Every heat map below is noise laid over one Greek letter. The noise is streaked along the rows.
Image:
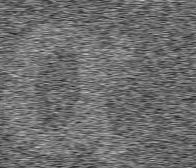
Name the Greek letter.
alpha
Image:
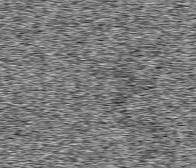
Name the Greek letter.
xi
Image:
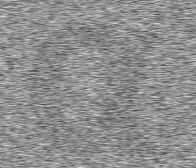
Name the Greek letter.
alpha
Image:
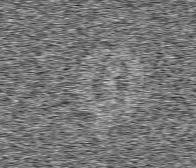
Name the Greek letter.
phi
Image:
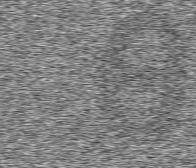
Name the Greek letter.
theta
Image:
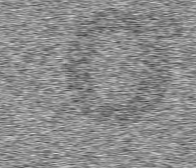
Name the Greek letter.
sigma
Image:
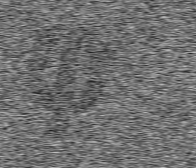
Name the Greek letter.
phi
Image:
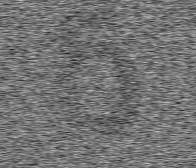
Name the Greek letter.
delta
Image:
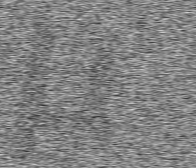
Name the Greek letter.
mu
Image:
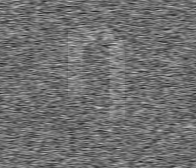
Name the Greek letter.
eta
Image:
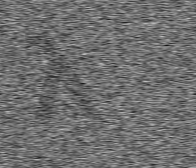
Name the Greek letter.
lambda
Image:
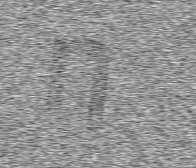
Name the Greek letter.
eta
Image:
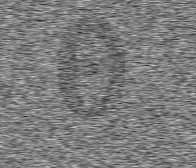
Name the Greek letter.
theta
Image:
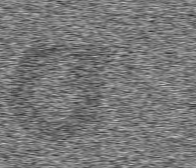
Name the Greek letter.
sigma
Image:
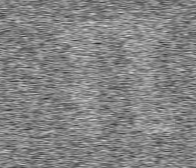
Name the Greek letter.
pi
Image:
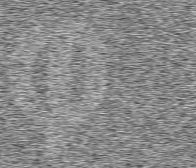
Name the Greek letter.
phi
